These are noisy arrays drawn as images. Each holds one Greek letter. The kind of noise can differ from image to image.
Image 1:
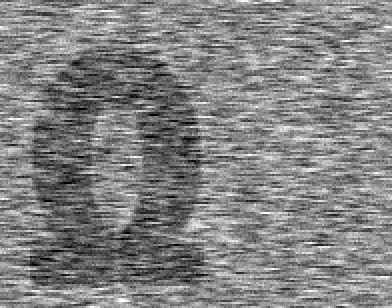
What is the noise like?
streaked along the rows
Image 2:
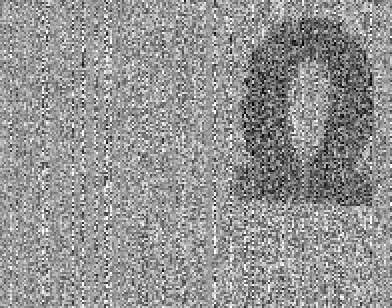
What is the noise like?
columns of uneven size
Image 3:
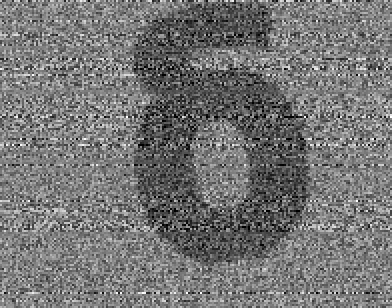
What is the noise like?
rows of uneven size
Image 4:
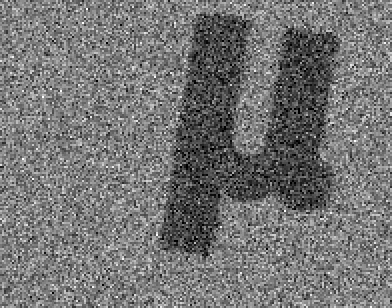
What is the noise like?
independent entries
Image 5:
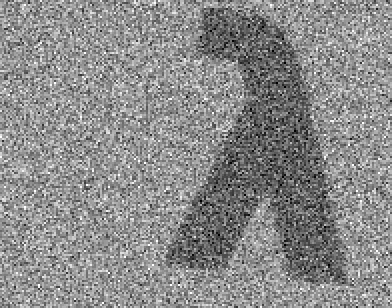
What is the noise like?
independent entries
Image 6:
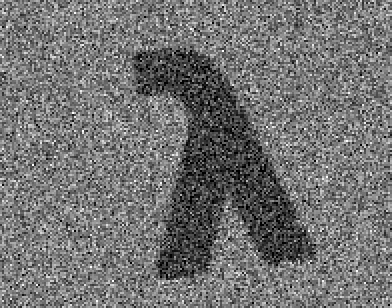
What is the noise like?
independent entries
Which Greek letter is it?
lambda
